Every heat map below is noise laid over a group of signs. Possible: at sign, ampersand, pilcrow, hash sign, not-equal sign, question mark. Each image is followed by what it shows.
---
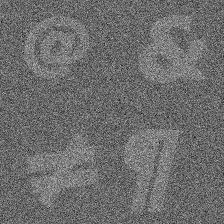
top left: at sign; top right: ampersand; bottom left: not-equal sign; bottom right: pilcrow
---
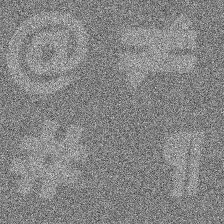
top left: at sign; top right: not-equal sign; bottom left: hash sign; bottom right: pilcrow
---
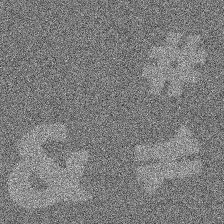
top right: hash sign; bottom left: ampersand; bottom right: not-equal sign
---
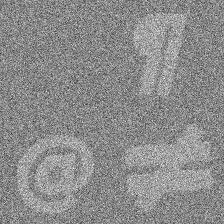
top right: pilcrow; bottom left: at sign; bottom right: not-equal sign
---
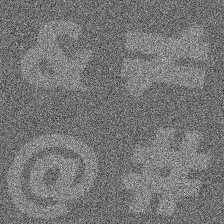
top left: ampersand; top right: not-equal sign; bottom left: at sign; bottom right: hash sign
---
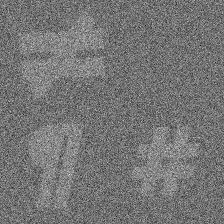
top left: not-equal sign; bottom left: pilcrow; bottom right: hash sign
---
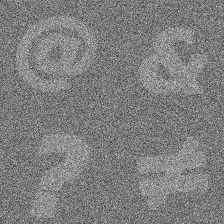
top left: at sign; top right: ampersand; bottom left: question mark; bottom right: not-equal sign
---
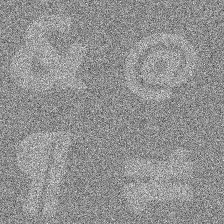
top left: ampersand; top right: at sign; bottom left: pilcrow; bottom right: not-equal sign
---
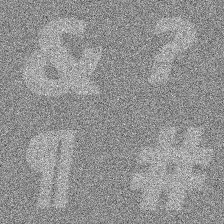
top left: ampersand; top right: question mark; bottom left: pilcrow; bottom right: hash sign
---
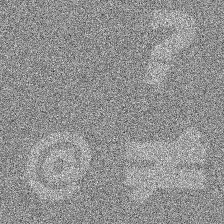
top right: question mark; bottom left: at sign; bottom right: not-equal sign
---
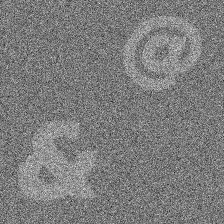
top right: at sign; bottom left: ampersand
